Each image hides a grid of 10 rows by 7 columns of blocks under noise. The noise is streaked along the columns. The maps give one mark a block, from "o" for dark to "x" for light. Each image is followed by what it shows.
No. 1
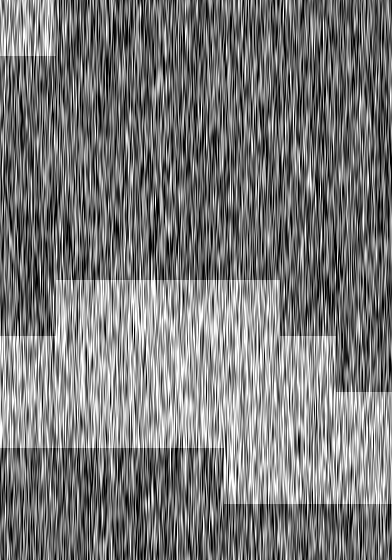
xoooooo
ooooooo
ooooooo
ooooooo
ooooooo
oxxxxoo
xxxxxxo
xxxxxxx
ooooxxx
ooooooo
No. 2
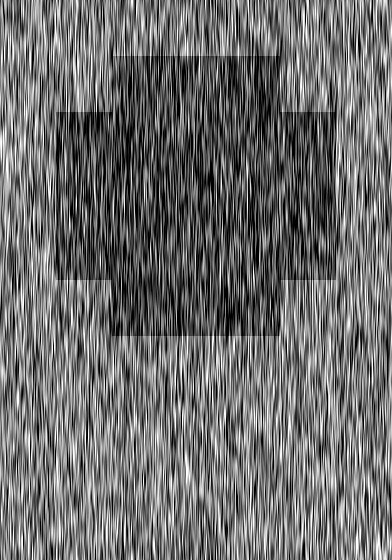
xxxxxxx
xxoooxx
xooooox
xooooox
xooooox
xxoooxx
xxxxxxx
xxxxxxx
xxxxxxx
xxxxxxx
